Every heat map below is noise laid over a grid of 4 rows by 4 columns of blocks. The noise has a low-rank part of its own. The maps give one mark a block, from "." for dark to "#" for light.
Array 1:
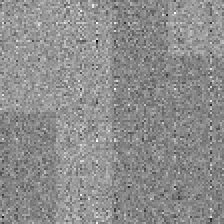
# # . #
# # . .
. # . .
. # . .
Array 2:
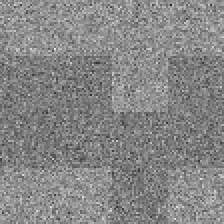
# # # #
. . # .
. . . .
# # . #
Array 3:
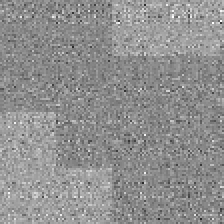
. . # #
. . . .
# . . .
# # . .
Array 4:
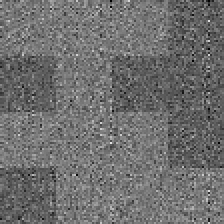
# # # .
. # . .
# # # .
. # # #
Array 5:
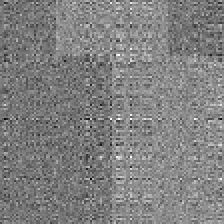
. # # .
. . # #
. . # #
. . # #
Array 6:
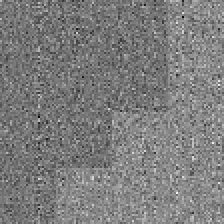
. . . #
. . . #
. . # #
. # # #
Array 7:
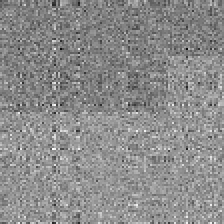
. . . .
. . . #
# # # #
# # # #
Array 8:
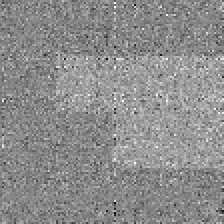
. . . .
. # # #
. . # #
. . . .
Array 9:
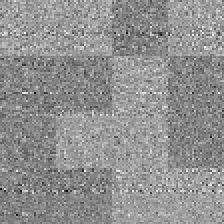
# # . #
. . # .
. # # .
. . # #
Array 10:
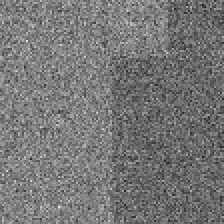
# # # .
# # . .
# # . .
# # . .
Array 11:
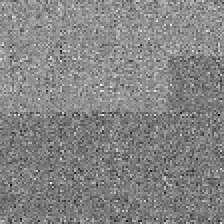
# # # #
# # # .
. . . .
. . . .
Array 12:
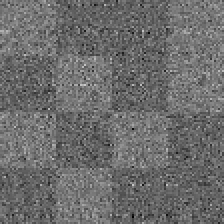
# . . #
. # . #
# . # .
. # . .
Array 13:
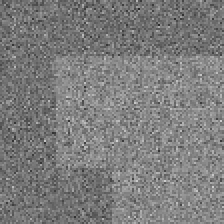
. . . .
. # # #
. # # #
. . # #
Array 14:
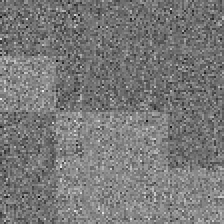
. . . .
# . . .
. # # .
. # # #
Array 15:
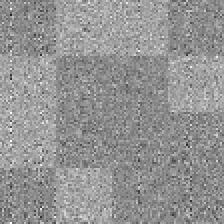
. # # .
# . . #
# . . .
. # . .
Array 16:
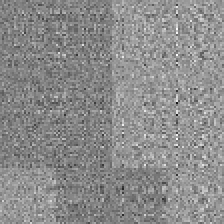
. . # #
. . # #
. . # #
# . . #
